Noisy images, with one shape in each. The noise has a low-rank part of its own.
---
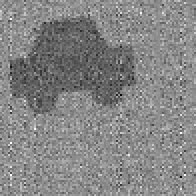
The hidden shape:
car
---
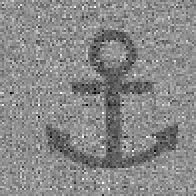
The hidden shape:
anchor
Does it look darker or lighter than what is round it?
darker
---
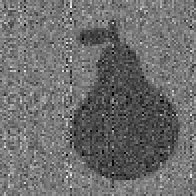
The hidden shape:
pear
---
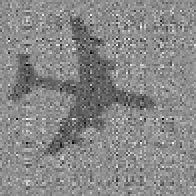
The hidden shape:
airplane
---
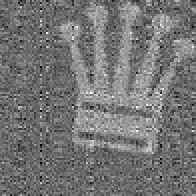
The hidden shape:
chess queen
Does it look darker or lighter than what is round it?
lighter
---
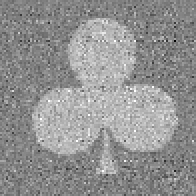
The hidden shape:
club
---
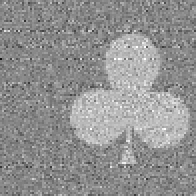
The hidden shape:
club
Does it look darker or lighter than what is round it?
lighter
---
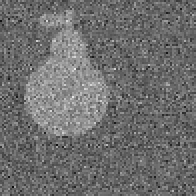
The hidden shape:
pear
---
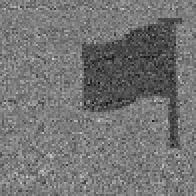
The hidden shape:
flag
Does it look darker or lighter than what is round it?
darker
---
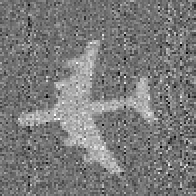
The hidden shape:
airplane
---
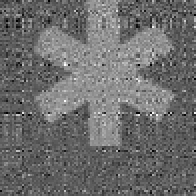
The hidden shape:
asterisk
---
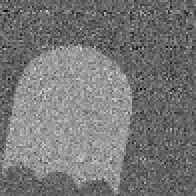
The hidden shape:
ghost
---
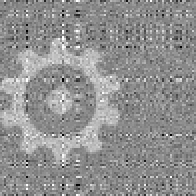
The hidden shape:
gear
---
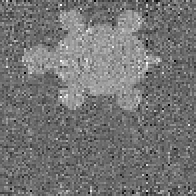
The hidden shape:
turtle
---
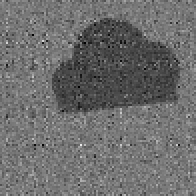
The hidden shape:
cloud
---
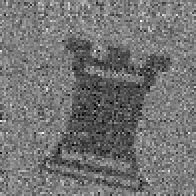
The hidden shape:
chess rook
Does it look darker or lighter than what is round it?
darker
